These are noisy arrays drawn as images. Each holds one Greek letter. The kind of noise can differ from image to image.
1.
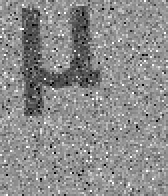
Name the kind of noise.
heavy tails
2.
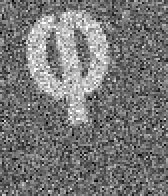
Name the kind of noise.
independent entries
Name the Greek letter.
phi
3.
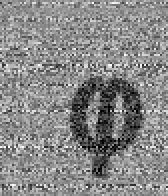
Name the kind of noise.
rows of uneven size
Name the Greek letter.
phi
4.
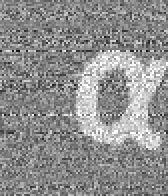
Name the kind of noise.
rows of uneven size
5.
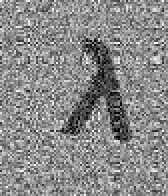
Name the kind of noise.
low rank plus noise
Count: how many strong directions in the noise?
one
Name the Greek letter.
lambda
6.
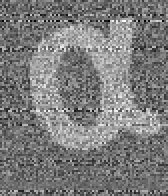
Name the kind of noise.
rows of uneven size
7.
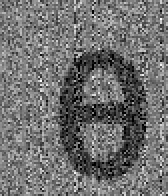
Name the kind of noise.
columns of uneven size
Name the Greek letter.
theta
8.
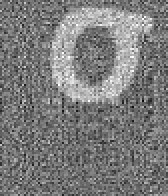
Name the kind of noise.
low rank plus noise
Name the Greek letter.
sigma
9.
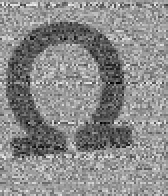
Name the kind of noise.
rows of uneven size
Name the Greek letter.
omega
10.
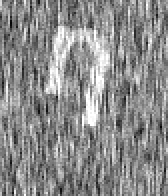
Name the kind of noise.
streaked along the columns
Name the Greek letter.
eta
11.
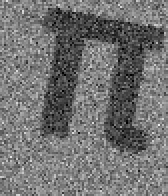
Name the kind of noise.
independent entries
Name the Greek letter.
pi
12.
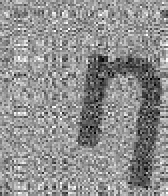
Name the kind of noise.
low rank plus noise
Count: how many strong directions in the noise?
one
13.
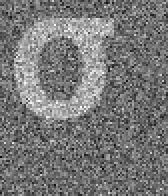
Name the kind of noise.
independent entries
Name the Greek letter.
sigma
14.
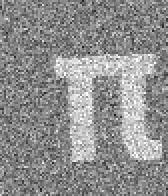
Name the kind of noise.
independent entries
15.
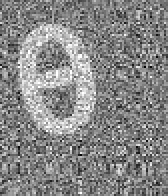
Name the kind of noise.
low rank plus noise
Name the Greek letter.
theta
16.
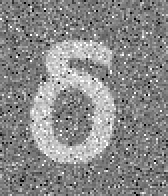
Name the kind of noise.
heavy tails
